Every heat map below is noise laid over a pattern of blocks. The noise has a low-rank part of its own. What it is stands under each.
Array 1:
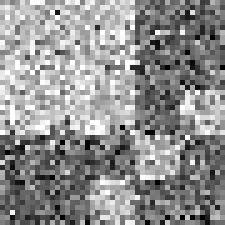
mirrored about the diagonal from the top left
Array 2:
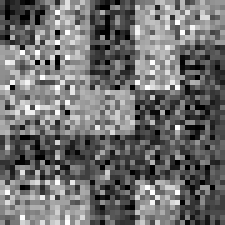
no symmetry
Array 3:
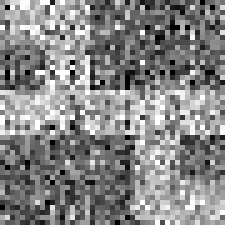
the same after a half turn
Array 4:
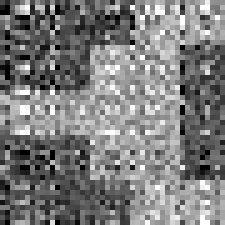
top and bottom mirror each other
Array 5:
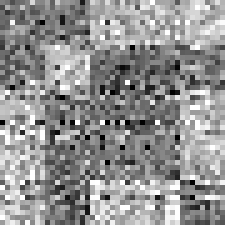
mirrored about the diagonal from the top left
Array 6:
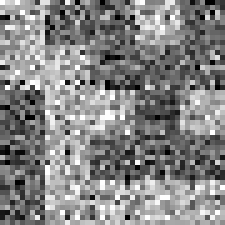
no symmetry
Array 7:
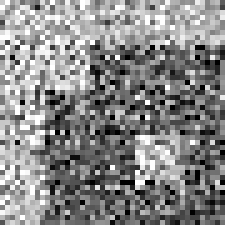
mirrored about the diagonal from the top left
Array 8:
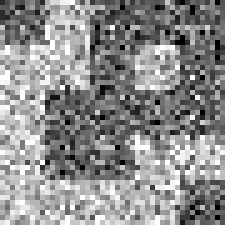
mirrored about the diagonal from the bottom left
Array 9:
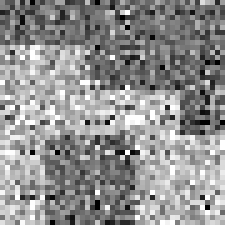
no symmetry
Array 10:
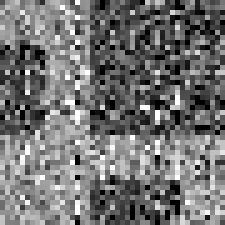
mirrored about the diagonal from the bottom left
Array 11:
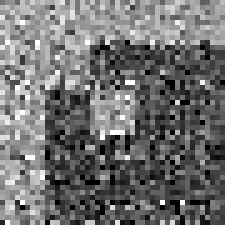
mirrored about the diagonal from the top left
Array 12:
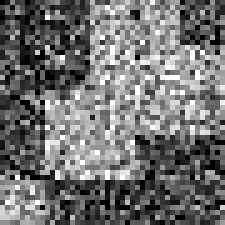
mirrored about the diagonal from the bottom left
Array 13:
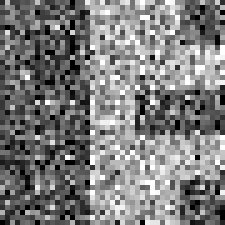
top and bottom mirror each other
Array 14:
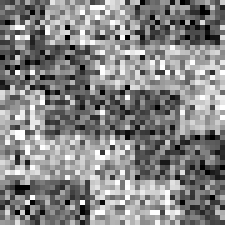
the same after a half turn
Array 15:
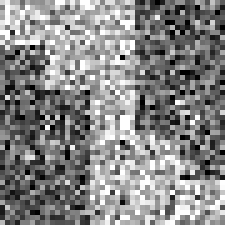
the same after a half turn
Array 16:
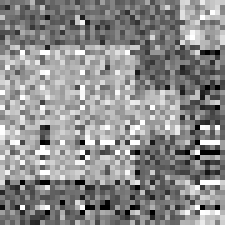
top and bottom mirror each other
